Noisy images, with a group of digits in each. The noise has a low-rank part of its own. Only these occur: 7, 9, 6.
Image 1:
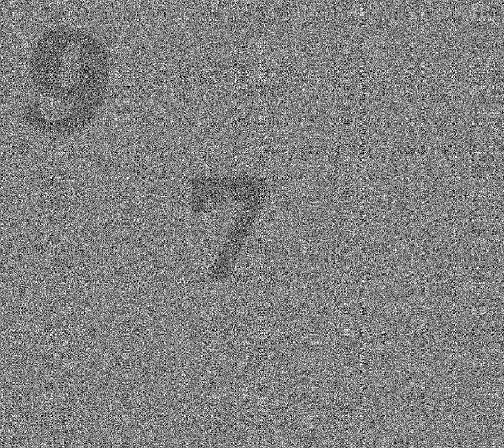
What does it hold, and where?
top left: dark 9; centre: dark 7
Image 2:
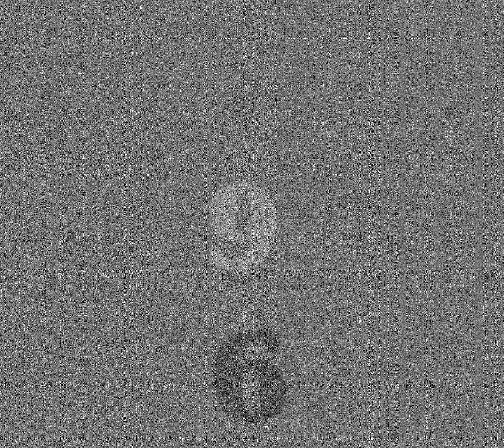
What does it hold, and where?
centre: light 9; bottom middle: dark 6
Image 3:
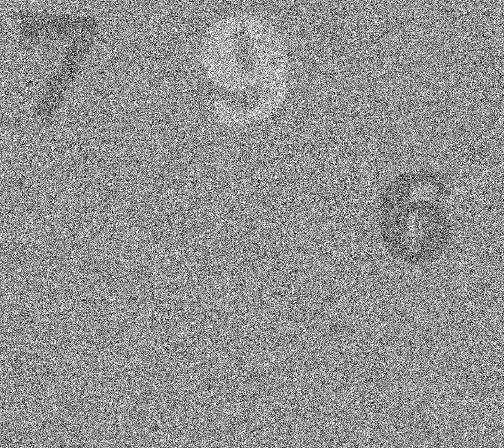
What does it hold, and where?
top left: dark 7; top middle: light 9; middle right: dark 6
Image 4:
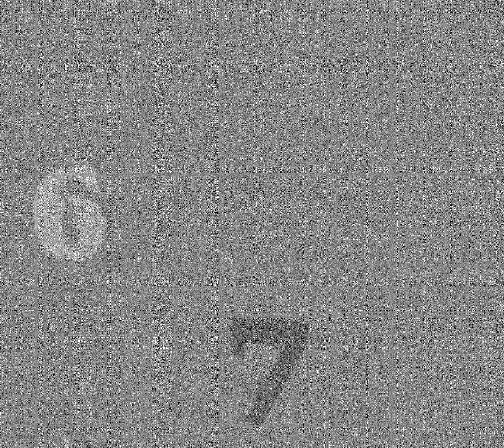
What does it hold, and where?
middle left: light 6; bottom middle: dark 7
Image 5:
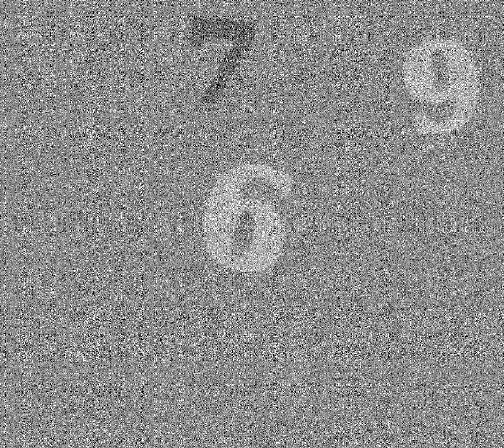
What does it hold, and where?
top middle: dark 7; top right: light 9; centre: light 6
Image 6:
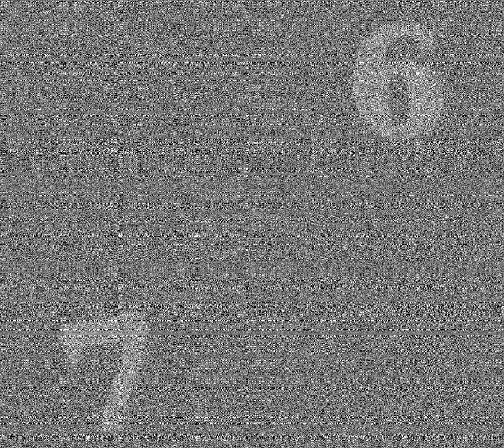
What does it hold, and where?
top right: light 6; bottom left: light 7
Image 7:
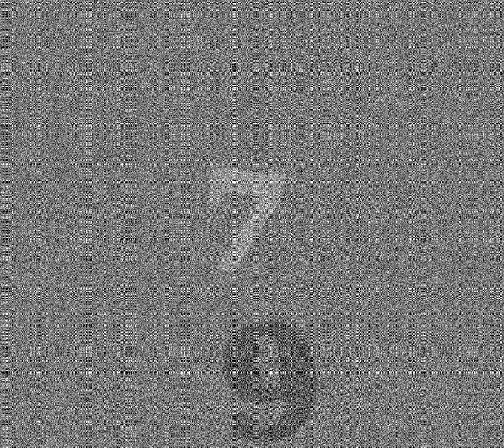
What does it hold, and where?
centre: light 7; bottom middle: dark 9
